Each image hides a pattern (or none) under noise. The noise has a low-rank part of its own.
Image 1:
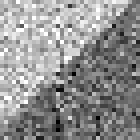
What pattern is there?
a sharp edge
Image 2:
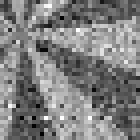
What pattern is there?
spokes from one point
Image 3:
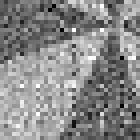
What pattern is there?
spokes from one point
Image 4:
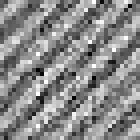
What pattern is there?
diagonal stripes
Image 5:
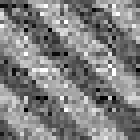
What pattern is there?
diagonal stripes
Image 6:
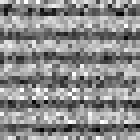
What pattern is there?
horizontal stripes
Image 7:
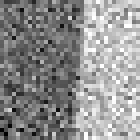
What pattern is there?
a sharp edge
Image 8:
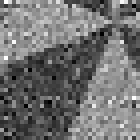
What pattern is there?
spokes from one point
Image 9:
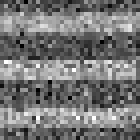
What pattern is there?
horizontal stripes
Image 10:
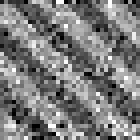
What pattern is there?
diagonal stripes
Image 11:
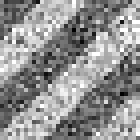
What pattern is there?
diagonal stripes
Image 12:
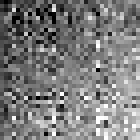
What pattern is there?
a smooth slope
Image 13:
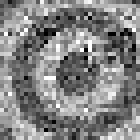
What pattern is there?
rings round one point
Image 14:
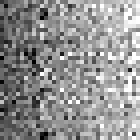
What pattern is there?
a smooth slope
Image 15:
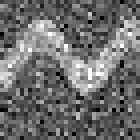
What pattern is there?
a wavy band
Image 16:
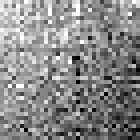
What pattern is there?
a smooth slope
